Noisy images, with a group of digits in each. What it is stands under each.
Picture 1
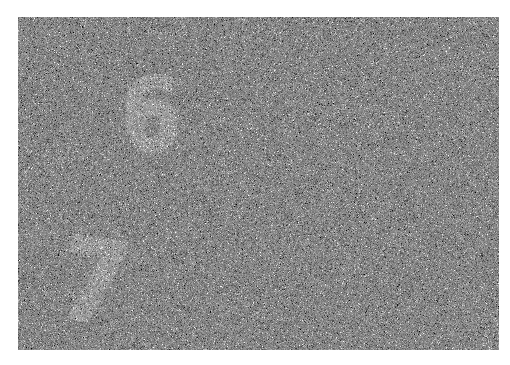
top left: light 6; bottom left: light 7
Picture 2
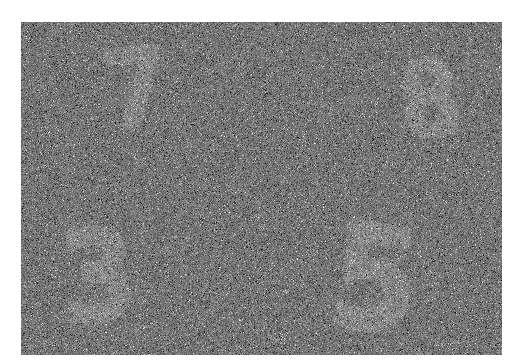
top left: light 7; top right: light 8; bottom left: light 3; bottom right: light 5
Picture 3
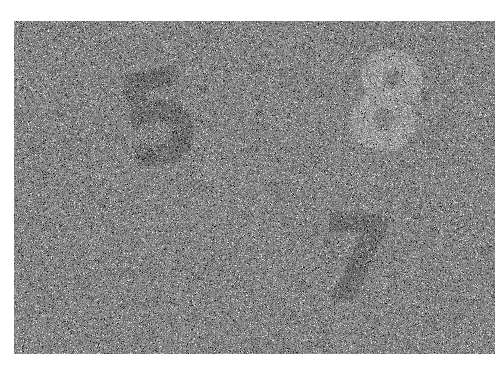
top left: dark 5; top right: light 8; bottom right: dark 7
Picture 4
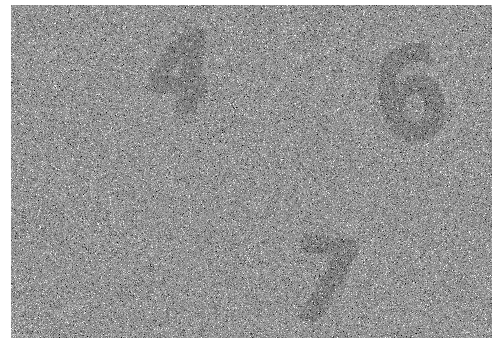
top left: dark 4; top right: dark 6; bottom right: dark 7
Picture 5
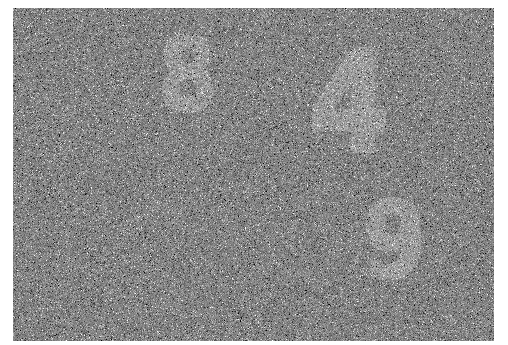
top left: light 8; top right: light 4; bottom right: light 9
